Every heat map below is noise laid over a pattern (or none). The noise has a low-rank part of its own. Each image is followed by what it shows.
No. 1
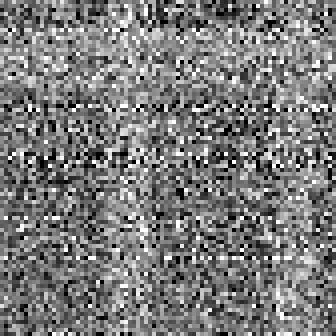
bands of rows crossing bands of columns
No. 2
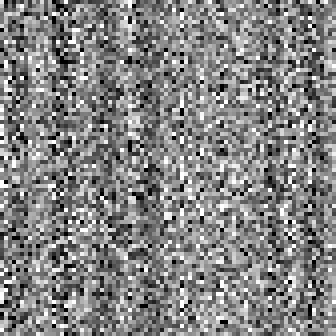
bands of columns
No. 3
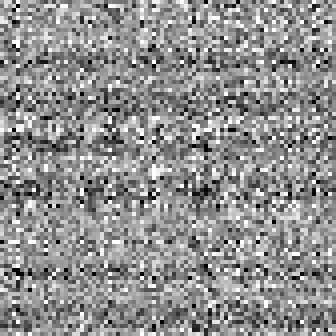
bands of rows
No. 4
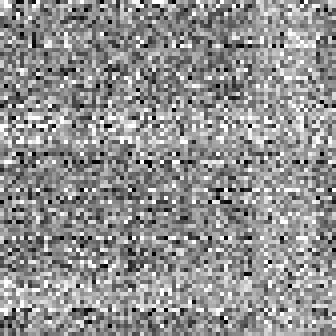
bands of rows crossing bands of columns
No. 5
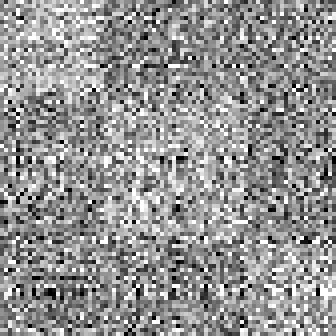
blocks along the diagonal
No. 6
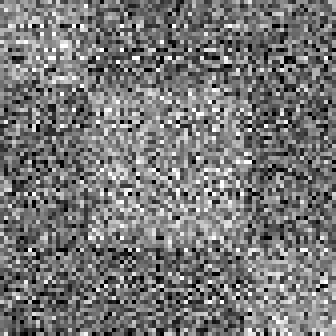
blocks along the diagonal
